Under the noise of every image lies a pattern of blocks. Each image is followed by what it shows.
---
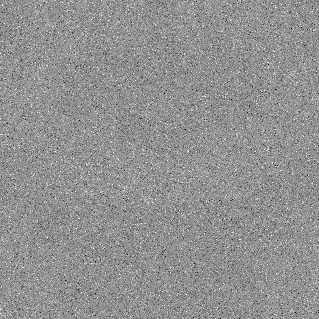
left and right mirror each other
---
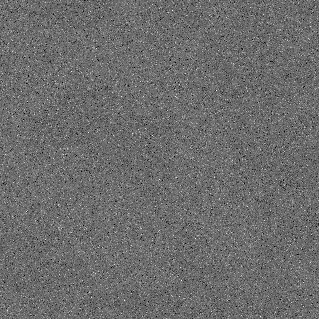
no symmetry
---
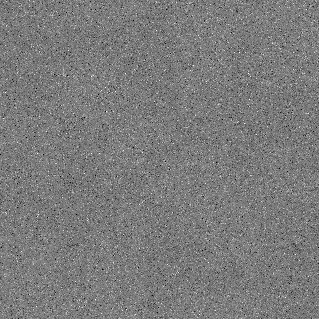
the same after a half turn
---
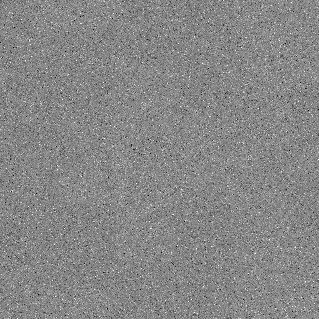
top and bottom mirror each other
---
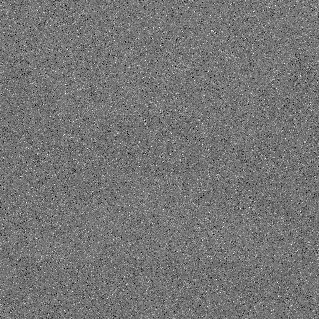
left and right mirror each other
